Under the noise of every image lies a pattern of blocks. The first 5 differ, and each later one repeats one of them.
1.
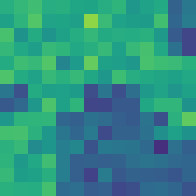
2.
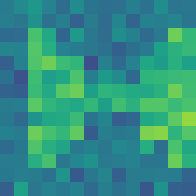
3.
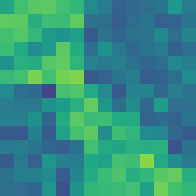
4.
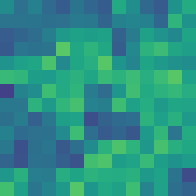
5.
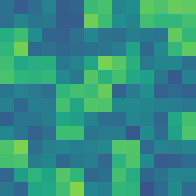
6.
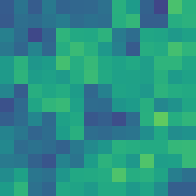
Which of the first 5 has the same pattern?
4
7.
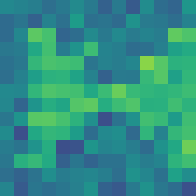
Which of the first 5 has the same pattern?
2
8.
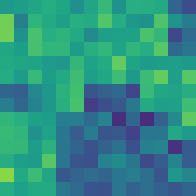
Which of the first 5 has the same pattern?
1
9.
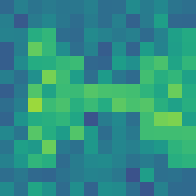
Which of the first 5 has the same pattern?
2
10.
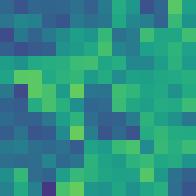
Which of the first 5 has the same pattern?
4
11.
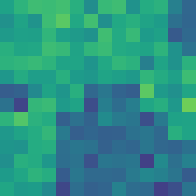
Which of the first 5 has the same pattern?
1
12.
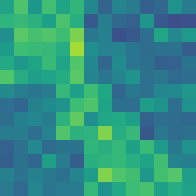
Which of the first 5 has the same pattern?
3
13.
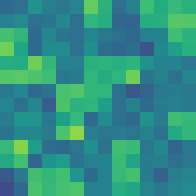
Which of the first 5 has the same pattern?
5
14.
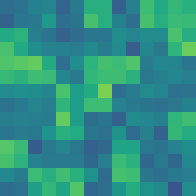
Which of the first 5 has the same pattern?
5
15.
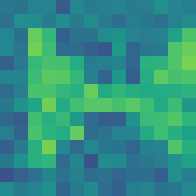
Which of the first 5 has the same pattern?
2
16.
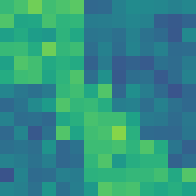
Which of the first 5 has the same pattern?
3
